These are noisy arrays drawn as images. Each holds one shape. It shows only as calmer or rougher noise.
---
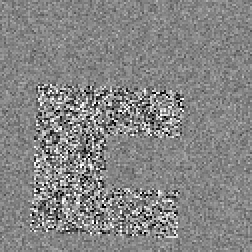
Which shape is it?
square with a notch
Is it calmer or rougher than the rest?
rougher
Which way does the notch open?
right
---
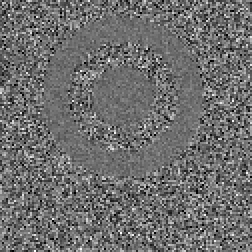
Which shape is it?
bullseye
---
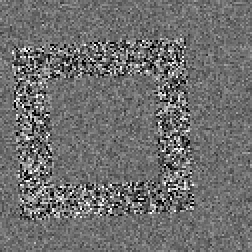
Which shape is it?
square frame
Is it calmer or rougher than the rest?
rougher
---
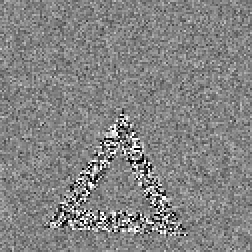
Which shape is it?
triangle frame
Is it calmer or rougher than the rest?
rougher
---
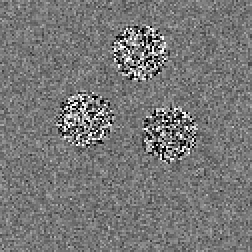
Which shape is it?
three dots
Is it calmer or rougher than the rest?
rougher
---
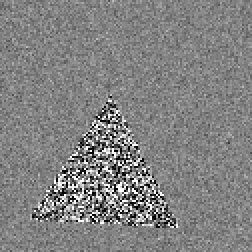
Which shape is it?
triangle
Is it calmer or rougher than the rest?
rougher
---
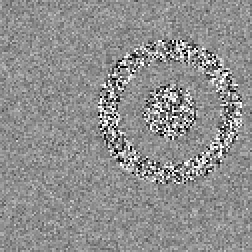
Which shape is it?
bullseye
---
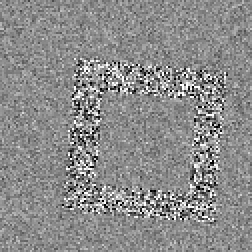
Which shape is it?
square frame
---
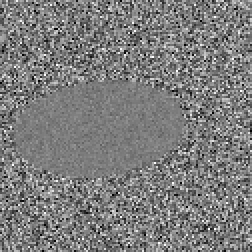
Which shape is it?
ellipse
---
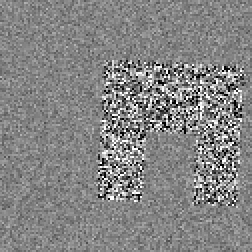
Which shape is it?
square with a notch
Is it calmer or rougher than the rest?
rougher
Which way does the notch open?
down
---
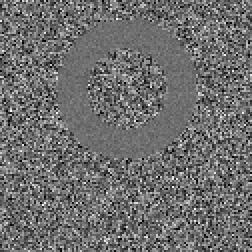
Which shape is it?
ring
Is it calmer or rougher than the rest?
calmer
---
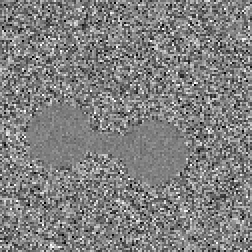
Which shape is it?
dumbbell
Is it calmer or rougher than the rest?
calmer
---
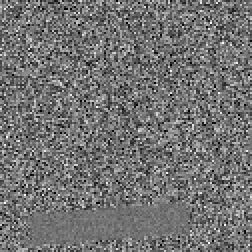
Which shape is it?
bar
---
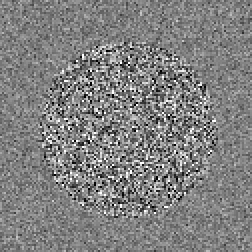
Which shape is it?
disc
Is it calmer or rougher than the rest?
rougher
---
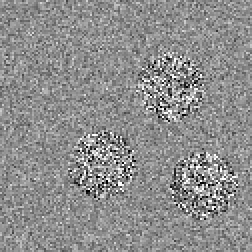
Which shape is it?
three dots
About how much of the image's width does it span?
two thirds
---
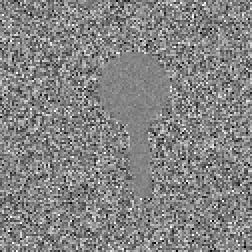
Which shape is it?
lollipop
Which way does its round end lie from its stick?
up
